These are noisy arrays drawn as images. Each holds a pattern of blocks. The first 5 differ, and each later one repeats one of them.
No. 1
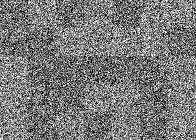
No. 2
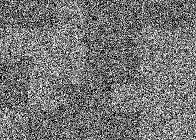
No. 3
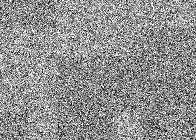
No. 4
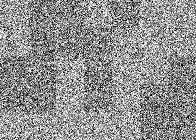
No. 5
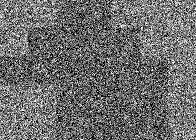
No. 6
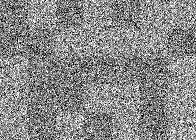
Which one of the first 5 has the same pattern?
1
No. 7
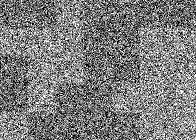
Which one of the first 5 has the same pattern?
2
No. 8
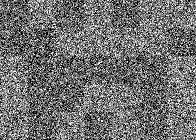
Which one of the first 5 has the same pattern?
1
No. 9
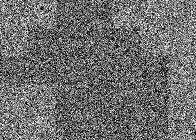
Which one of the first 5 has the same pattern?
5
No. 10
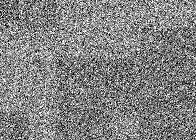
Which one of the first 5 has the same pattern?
3
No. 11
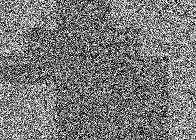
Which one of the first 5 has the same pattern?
5
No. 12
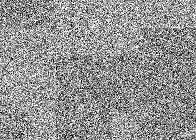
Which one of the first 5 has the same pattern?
3
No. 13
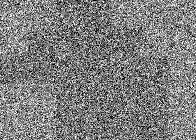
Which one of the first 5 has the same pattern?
5
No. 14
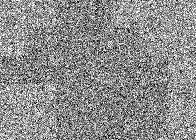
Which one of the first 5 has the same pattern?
5
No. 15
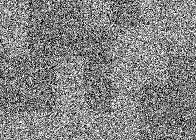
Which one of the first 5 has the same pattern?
4
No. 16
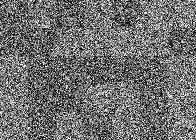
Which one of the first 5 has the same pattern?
1
